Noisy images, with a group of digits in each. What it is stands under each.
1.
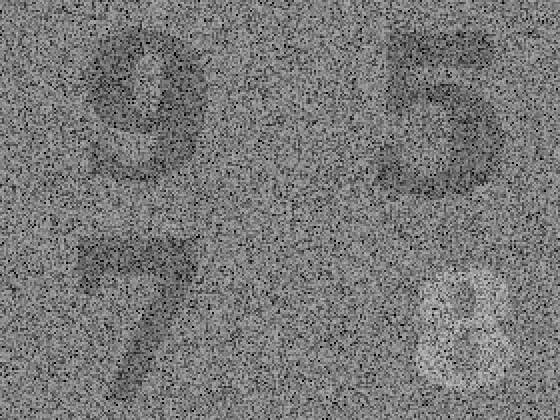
top left: dark 9; top right: dark 5; bottom left: dark 7; bottom right: light 8
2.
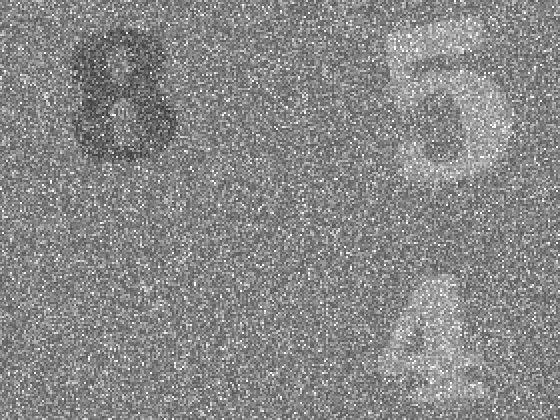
top left: dark 8; top right: light 5; bottom right: light 4
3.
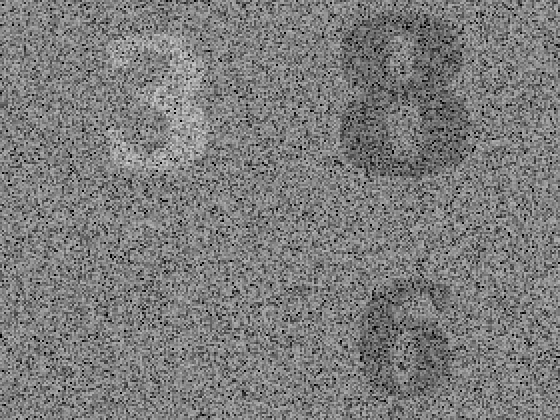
top left: light 3; top right: dark 8; bottom right: dark 6
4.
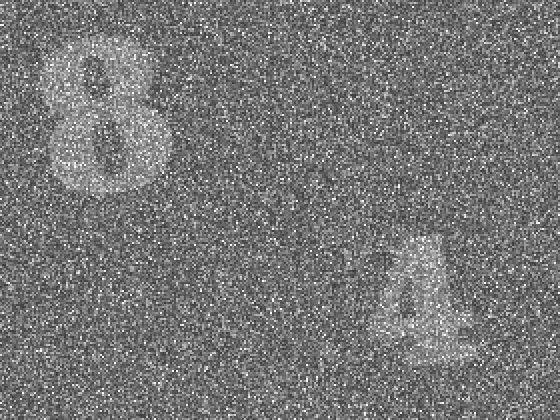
top left: light 8; bottom right: light 4
